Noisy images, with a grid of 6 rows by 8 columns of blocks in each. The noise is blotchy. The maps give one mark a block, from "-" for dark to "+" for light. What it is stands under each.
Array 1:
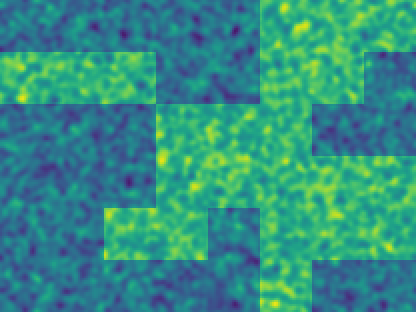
- - - - - + + +
+ + + - - + + -
- - - + + + - -
- - - + + + + +
- - + + - + + +
- - - - - + - -
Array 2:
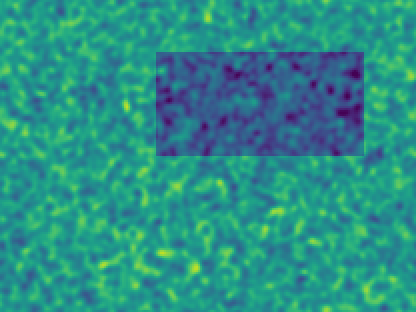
+ + + + + + + +
+ + + - - - - +
+ + + - - - - +
+ + + + + + + +
+ + + + + + + +
+ + + + + + + +
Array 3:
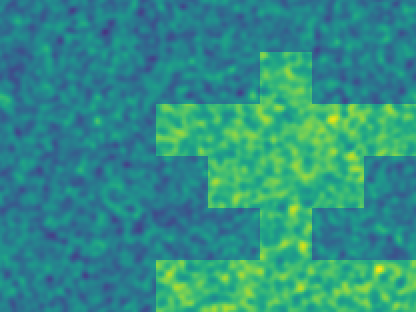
- - - - - - - -
- - - - - + - -
- - - + + + + +
- - - - + + + -
- - - - - + - -
- - - + + + + +
